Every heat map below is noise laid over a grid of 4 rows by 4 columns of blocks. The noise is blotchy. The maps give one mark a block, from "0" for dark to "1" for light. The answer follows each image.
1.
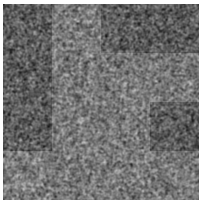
0100
0111
0110
1111
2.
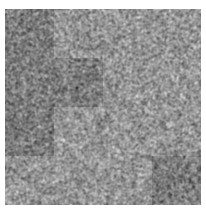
0111
0011
0111
1110
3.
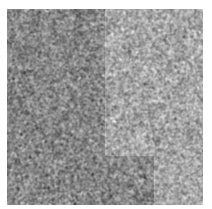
0011
0011
0011
0001
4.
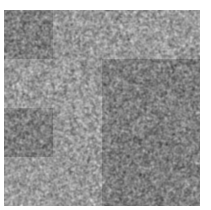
0111
1100
0100
1100
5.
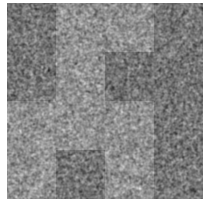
0110
0100
1110
1010
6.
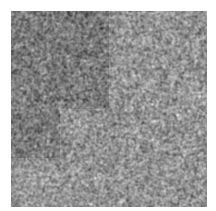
0011
0011
0111
1111
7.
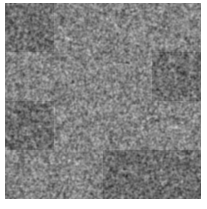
0111
1110
0111
1100
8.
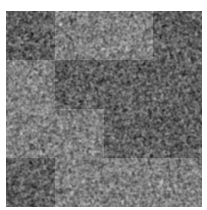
0110
1000
1100
0111
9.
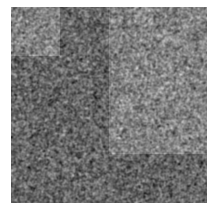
1011
0011
0011
0000
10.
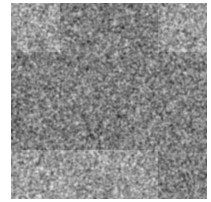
1001
0000
0000
1110
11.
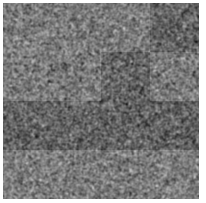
1110
1101
0000
1111
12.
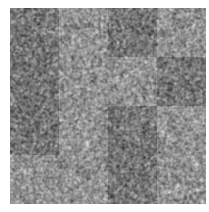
0101
0110
0101
1101
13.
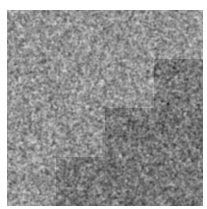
1111
1110
1100
1000
